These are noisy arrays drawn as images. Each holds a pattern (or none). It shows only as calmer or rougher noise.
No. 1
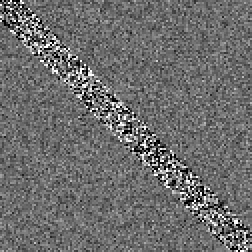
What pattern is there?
a diagonal band
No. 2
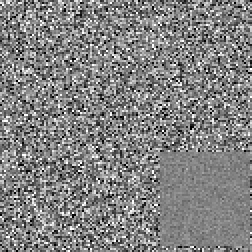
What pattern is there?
one block
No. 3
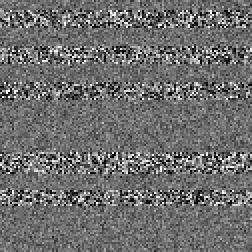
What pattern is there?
bands of rows
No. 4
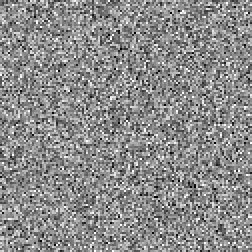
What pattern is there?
only noise
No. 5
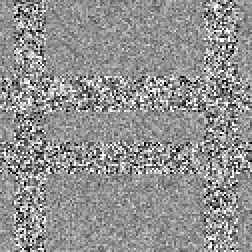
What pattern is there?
bands of rows crossing bands of columns
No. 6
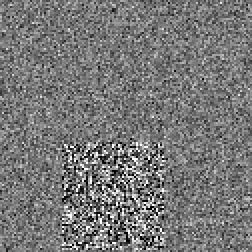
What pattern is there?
one block
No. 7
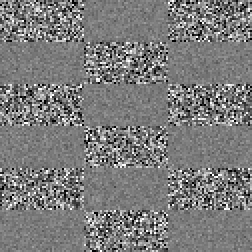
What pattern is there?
a checkerboard
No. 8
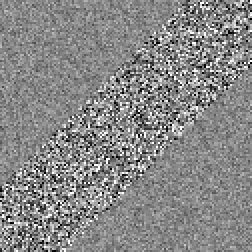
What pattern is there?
a diagonal band
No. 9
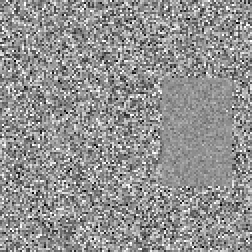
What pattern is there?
one block
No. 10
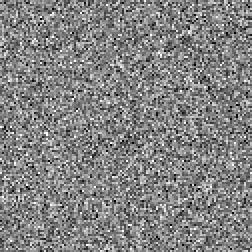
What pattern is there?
only noise
